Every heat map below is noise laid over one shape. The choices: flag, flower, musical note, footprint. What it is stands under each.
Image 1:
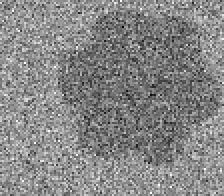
flower
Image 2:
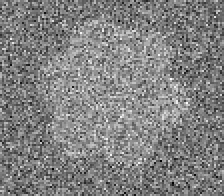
flower
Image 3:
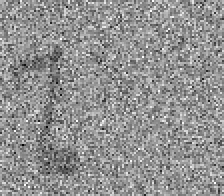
musical note
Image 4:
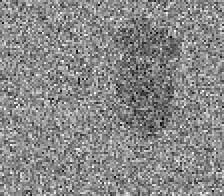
footprint
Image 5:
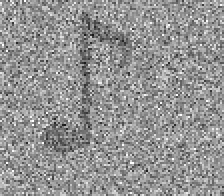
musical note
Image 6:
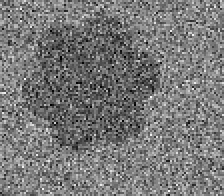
flower
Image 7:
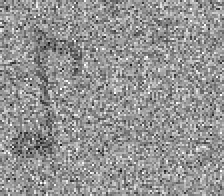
musical note
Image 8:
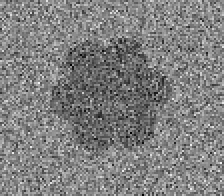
flower
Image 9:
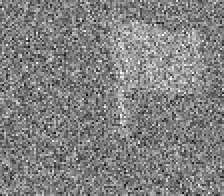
flag
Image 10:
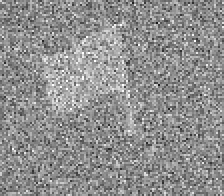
flag
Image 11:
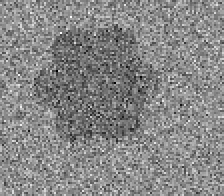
flower
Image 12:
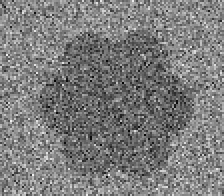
flower
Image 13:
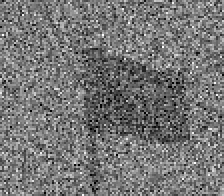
flag
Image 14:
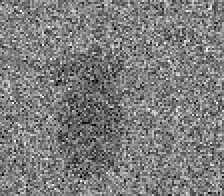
footprint
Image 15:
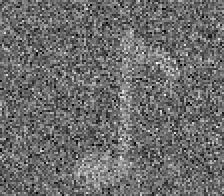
musical note
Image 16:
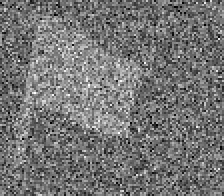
flag
